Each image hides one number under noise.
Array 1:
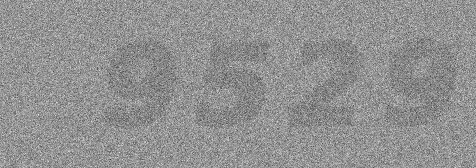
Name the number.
9529
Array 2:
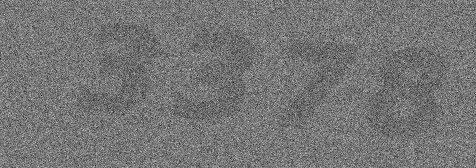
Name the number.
3378
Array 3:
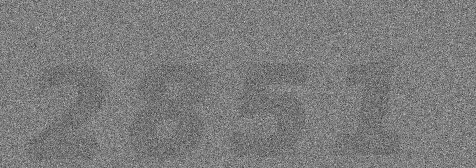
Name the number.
2851
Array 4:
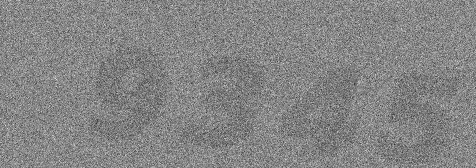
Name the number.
9345
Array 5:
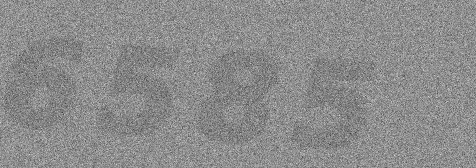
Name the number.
6585
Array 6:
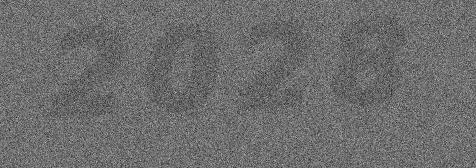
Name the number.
2028
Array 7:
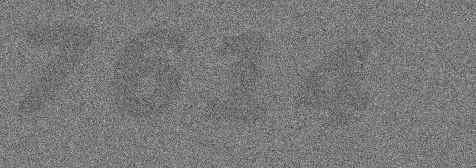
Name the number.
7614
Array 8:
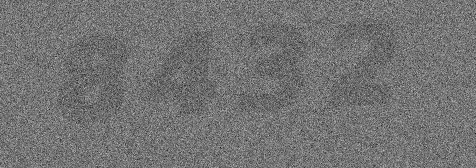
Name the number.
8432
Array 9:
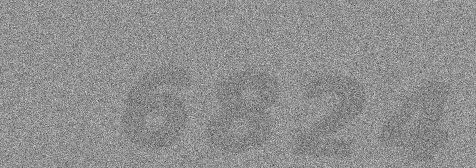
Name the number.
6824
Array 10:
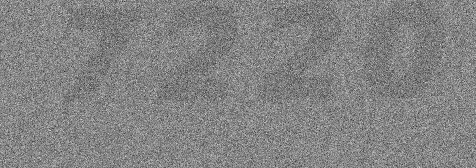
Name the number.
7220
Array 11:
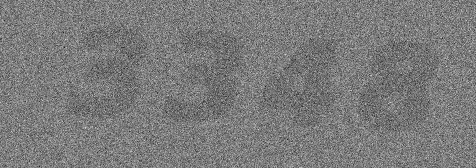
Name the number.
3348
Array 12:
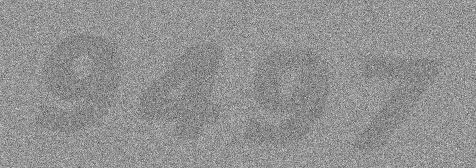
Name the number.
9497
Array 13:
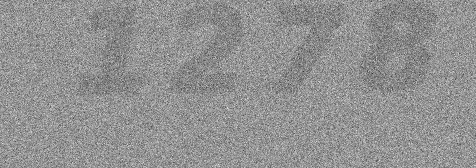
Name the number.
1278
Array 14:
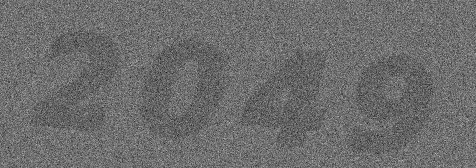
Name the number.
2049
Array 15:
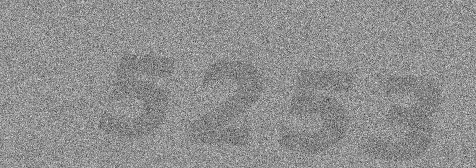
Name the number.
5253
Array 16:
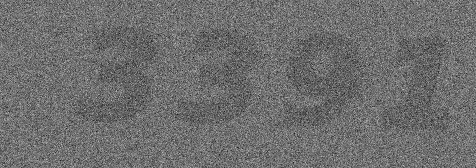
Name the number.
3391
